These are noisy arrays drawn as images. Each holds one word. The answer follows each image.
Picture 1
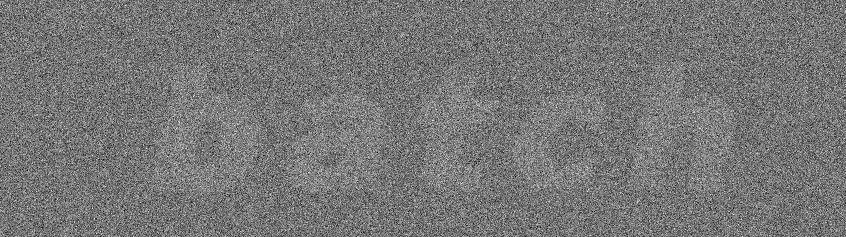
batch
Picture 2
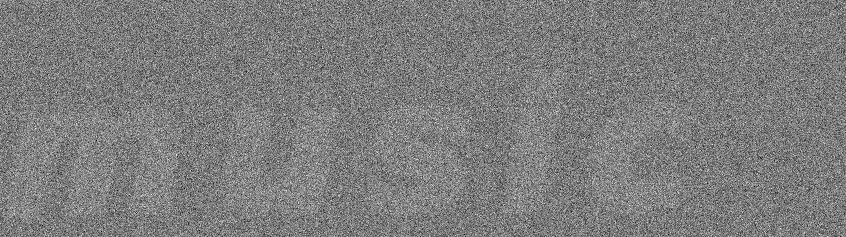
music
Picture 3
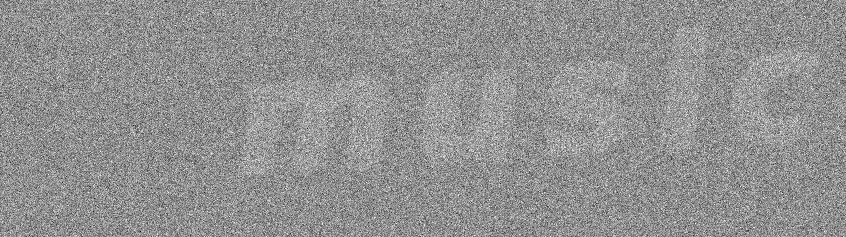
music
